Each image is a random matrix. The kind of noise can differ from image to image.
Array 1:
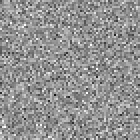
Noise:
independent entries
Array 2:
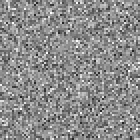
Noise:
independent entries
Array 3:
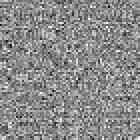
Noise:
low rank plus noise
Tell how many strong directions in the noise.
five to eight
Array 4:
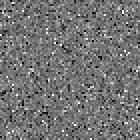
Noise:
heavy tails
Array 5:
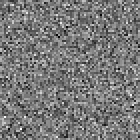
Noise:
independent entries
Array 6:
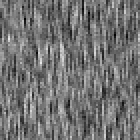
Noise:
streaked along the columns
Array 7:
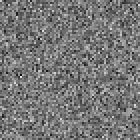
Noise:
independent entries
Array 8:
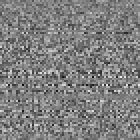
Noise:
rows of uneven size
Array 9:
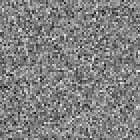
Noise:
independent entries
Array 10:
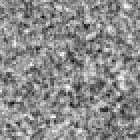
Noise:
blotchy
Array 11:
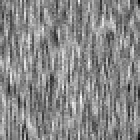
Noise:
streaked along the columns
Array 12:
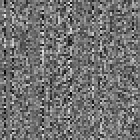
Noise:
columns of uneven size
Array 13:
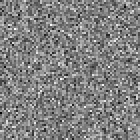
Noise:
independent entries
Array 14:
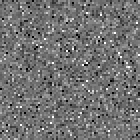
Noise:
heavy tails
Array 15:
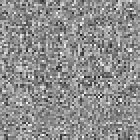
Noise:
low rank plus noise
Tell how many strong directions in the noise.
five to eight
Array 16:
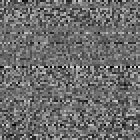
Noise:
rows of uneven size
